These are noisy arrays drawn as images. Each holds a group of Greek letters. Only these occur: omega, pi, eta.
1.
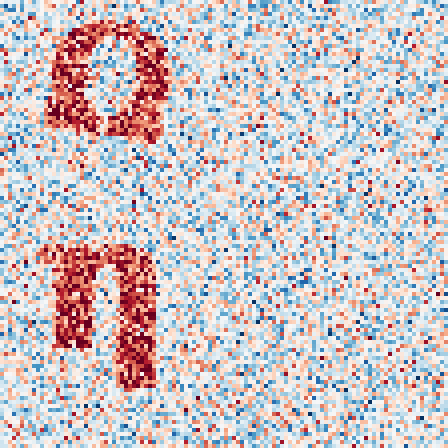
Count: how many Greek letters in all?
2
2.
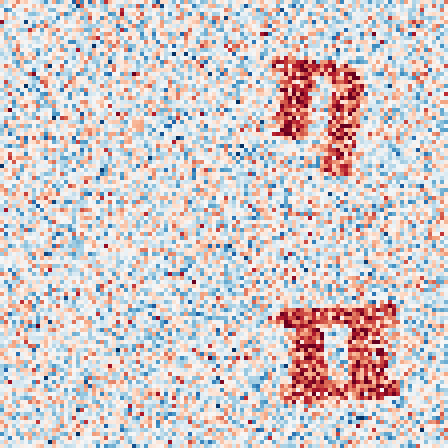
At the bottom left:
nothing
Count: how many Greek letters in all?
2
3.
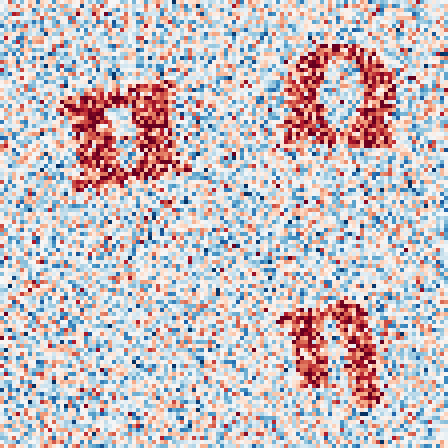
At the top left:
pi
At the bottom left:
nothing
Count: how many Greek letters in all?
3
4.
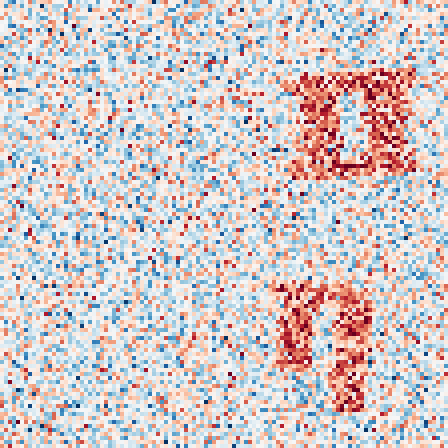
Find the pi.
top right
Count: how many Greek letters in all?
2
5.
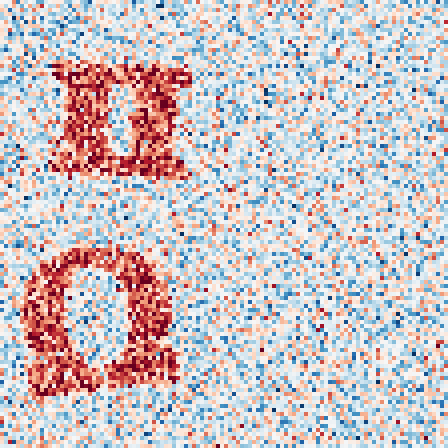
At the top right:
nothing
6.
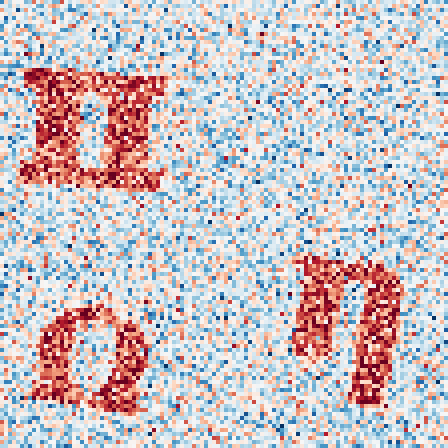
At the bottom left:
omega
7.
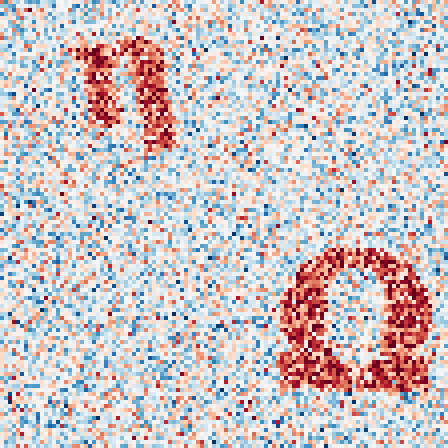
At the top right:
nothing
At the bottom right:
omega
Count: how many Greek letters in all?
2
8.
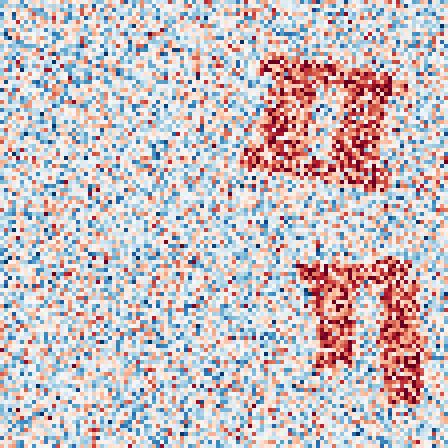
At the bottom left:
nothing
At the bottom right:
eta
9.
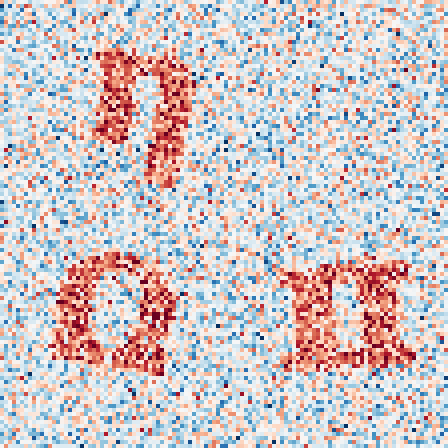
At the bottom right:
pi
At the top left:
eta
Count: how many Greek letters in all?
3
